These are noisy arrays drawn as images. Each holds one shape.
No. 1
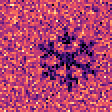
snowflake
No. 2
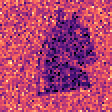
chess knight
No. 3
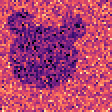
bear's head
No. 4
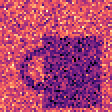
cup
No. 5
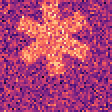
asterisk
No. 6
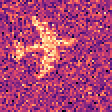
airplane
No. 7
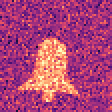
bell
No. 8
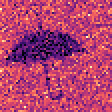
umbrella
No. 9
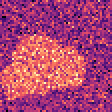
cloud
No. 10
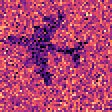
airplane
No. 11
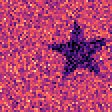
star
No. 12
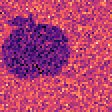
apple
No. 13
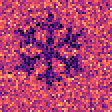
snowflake
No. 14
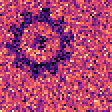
gear
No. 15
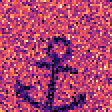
anchor
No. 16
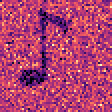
musical note
